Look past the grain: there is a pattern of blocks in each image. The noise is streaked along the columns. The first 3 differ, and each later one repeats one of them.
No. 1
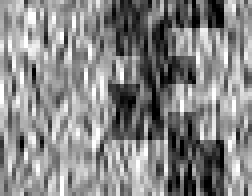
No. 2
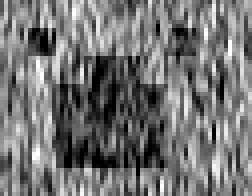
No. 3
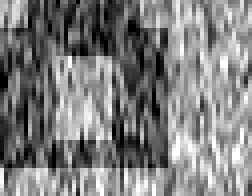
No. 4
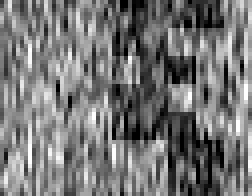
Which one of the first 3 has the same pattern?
1
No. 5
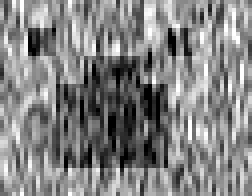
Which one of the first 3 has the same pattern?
2
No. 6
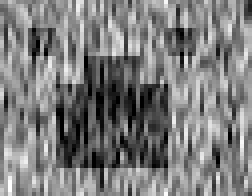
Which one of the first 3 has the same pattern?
2
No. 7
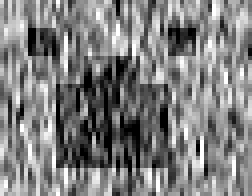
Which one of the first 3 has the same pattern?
2
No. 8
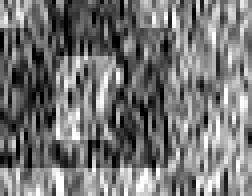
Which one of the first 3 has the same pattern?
3
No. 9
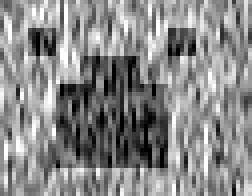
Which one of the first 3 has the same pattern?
2
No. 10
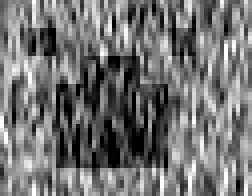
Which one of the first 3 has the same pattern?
2
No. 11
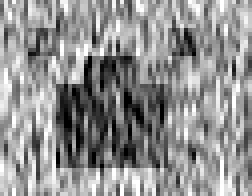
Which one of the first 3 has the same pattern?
2
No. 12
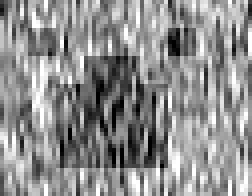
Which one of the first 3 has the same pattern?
2
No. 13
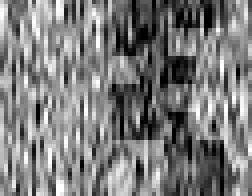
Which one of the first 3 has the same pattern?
1
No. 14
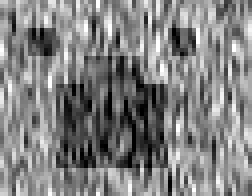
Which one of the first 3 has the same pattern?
2
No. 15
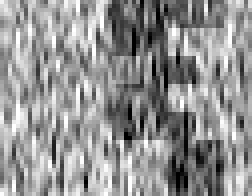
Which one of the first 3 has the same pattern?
1
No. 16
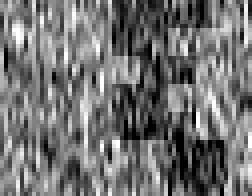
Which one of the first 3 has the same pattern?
1
